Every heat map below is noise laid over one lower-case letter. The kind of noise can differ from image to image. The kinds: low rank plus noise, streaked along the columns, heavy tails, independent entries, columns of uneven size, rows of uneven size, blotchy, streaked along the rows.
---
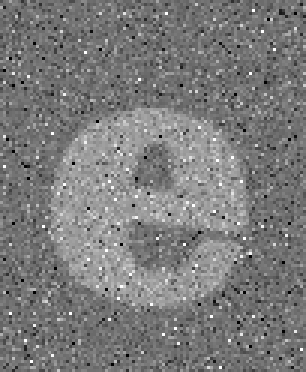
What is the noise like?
heavy tails
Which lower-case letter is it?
e
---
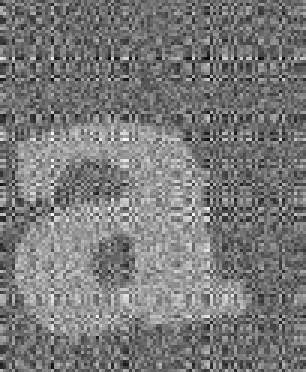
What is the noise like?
low rank plus noise
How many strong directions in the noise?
one
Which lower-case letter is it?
a
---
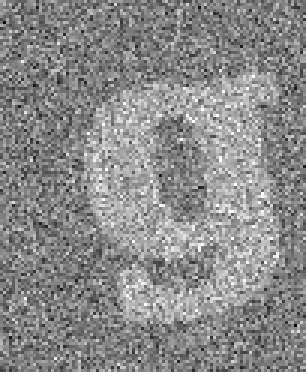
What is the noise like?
independent entries
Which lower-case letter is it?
g
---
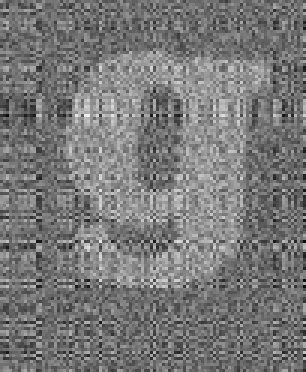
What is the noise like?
low rank plus noise
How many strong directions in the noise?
one
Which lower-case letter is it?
g
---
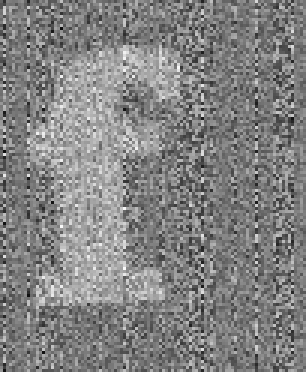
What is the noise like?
columns of uneven size
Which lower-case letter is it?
f
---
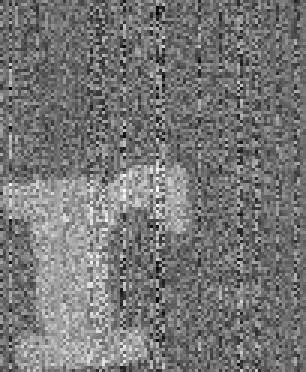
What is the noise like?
columns of uneven size
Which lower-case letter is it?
r
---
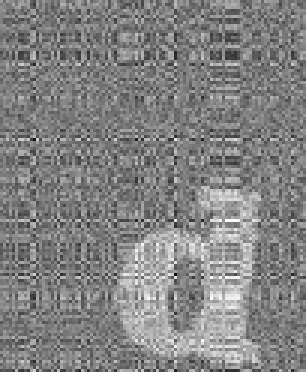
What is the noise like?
low rank plus noise
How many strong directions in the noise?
one
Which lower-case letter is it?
d
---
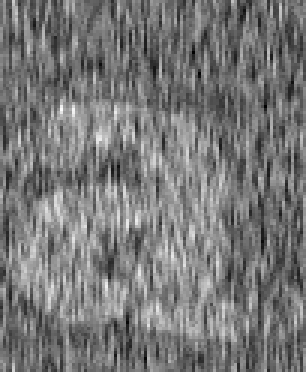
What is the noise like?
streaked along the columns
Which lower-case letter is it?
a
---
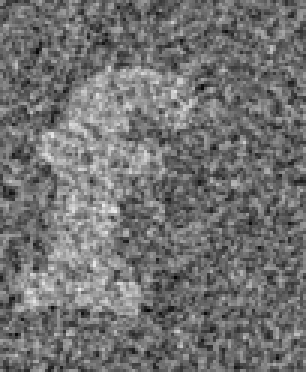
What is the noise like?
blotchy
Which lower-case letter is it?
f
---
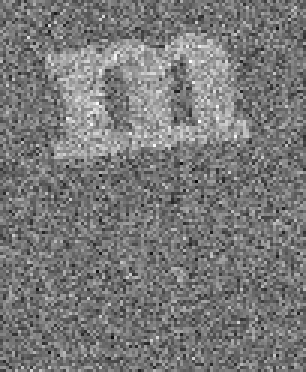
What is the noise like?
independent entries
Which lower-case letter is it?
m
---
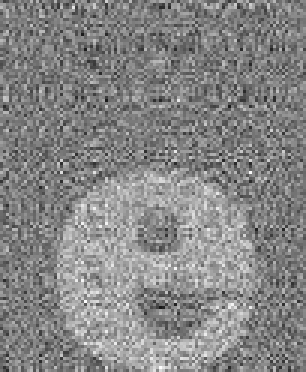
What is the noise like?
low rank plus noise
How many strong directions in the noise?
three or four
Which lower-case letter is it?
e
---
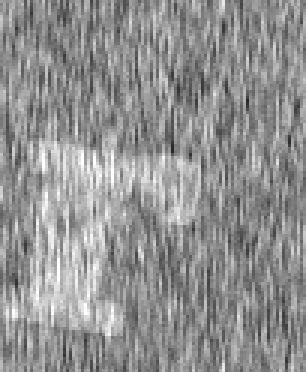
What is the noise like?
streaked along the columns
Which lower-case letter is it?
r
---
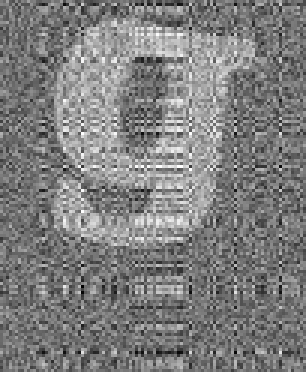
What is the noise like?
low rank plus noise
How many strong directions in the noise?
one
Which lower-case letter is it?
g
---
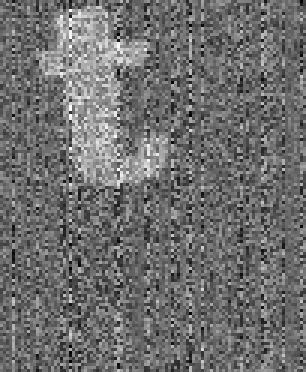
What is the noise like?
columns of uneven size
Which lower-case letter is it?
t
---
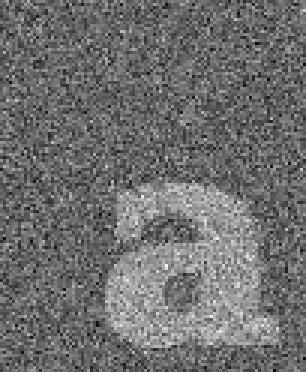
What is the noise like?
independent entries
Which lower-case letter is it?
a
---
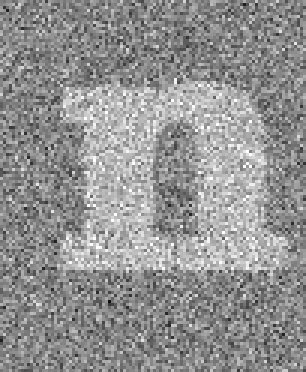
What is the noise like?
independent entries
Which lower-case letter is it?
n
